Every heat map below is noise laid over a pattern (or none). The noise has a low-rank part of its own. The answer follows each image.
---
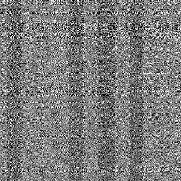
bands of columns
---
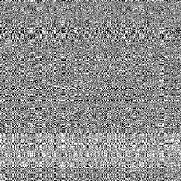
one band of rows
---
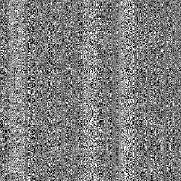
bands of columns
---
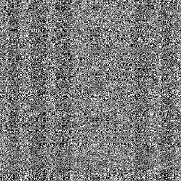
bands of columns
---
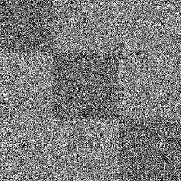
blocks along the diagonal
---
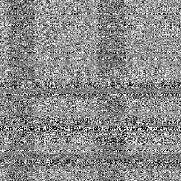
bands of rows crossing bands of columns
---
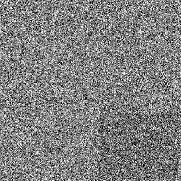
one block
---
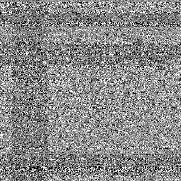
bands of rows crossing bands of columns
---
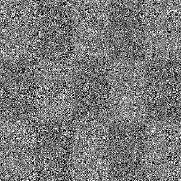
a checkerboard
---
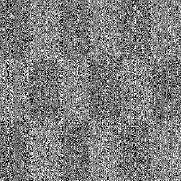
a checkerboard
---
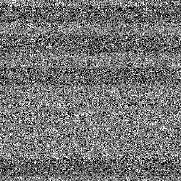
bands of rows
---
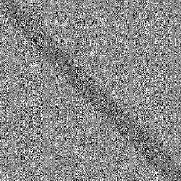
a diagonal band
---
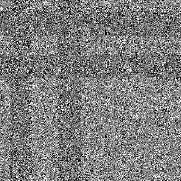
bands of rows crossing bands of columns
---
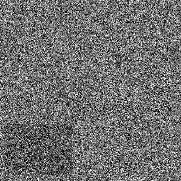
one block
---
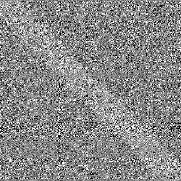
a diagonal band
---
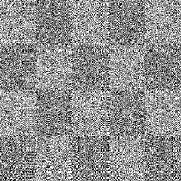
a checkerboard
